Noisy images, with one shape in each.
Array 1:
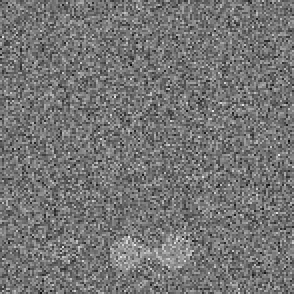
light dumbbell, bottom middle
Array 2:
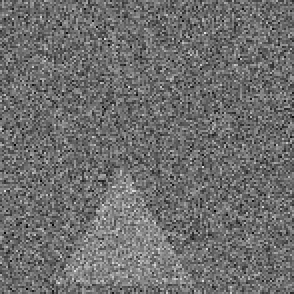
light triangle
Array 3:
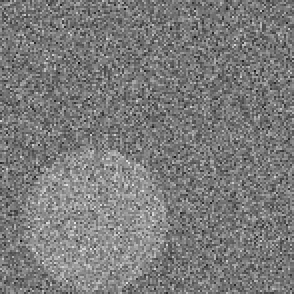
light disc
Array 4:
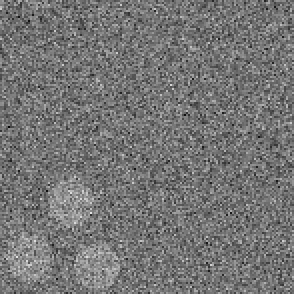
light three dots, bottom left
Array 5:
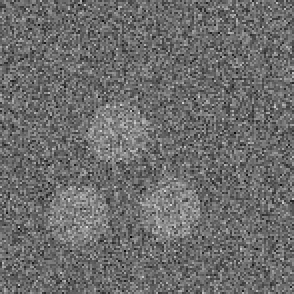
light three dots
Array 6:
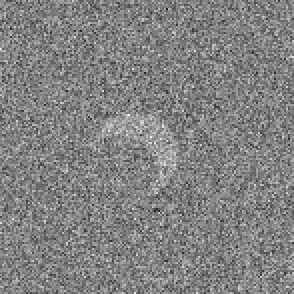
light crescent, centre
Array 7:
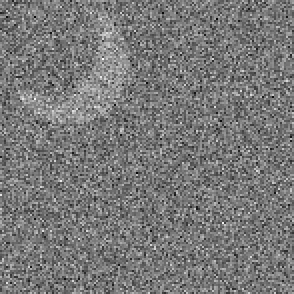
light crescent, top left
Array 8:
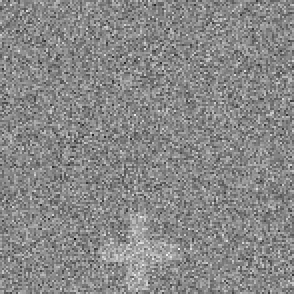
light cross, bottom middle
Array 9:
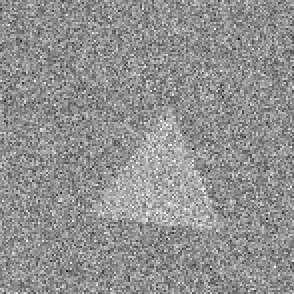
light triangle
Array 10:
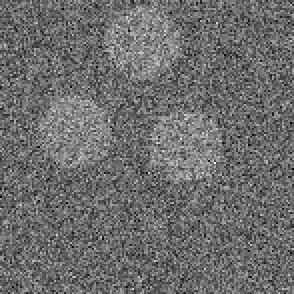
light three dots
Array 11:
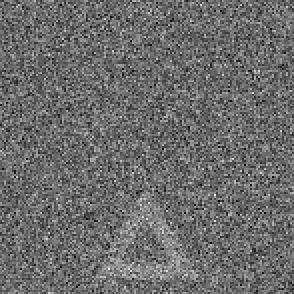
light triangle frame, bottom middle
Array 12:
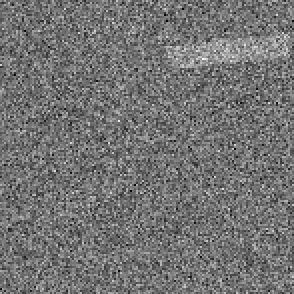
light bar, top right
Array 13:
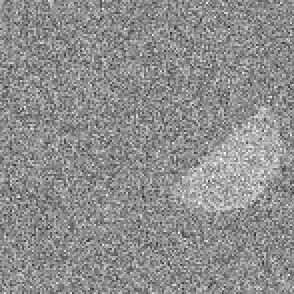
light half disc, middle right
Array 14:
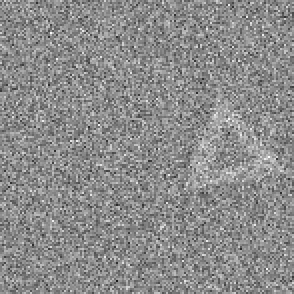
light triangle frame, middle right
